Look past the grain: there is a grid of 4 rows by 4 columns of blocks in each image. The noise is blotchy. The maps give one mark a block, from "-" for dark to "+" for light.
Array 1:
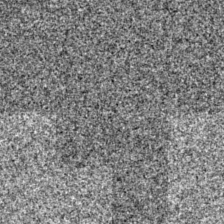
----
----
+--+
++-+
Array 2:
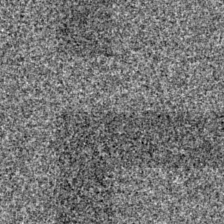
+-++
++++
+---
+-++
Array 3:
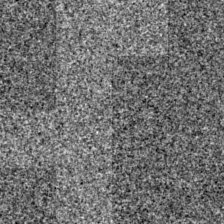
-++-
-+--
++--
-+--
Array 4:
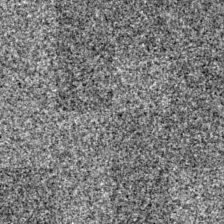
+---
+-+-
++--
-+-+
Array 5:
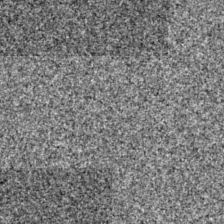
---+
++++
++++
--++
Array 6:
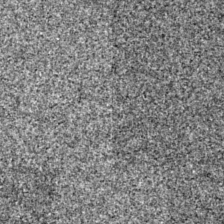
++--
++--
++--
-++-
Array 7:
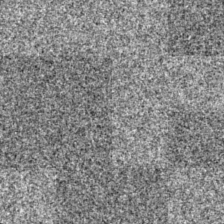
+++-
--++
--+-
+--+
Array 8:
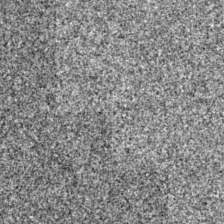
-+++
-+++
--++
---+
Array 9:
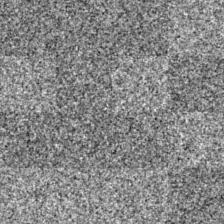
---+
+-+-
---+
+++-
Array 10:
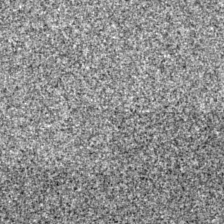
++++
++++
++--
----
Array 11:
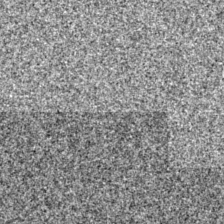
++++
++++
---+
----
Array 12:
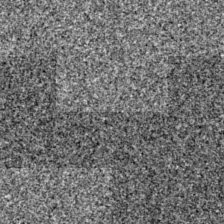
++++
-++-
----
++--
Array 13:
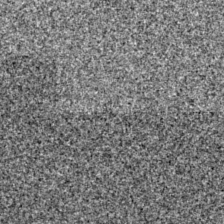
++++
-+++
----
----
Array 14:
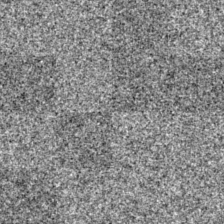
++-+
-+--
+-++
-+++
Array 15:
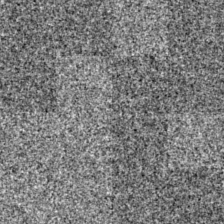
--+-
-+--
++-+
++--
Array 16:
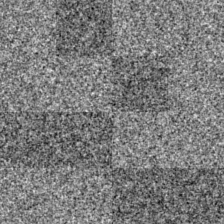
+-++
++-+
--++
++--
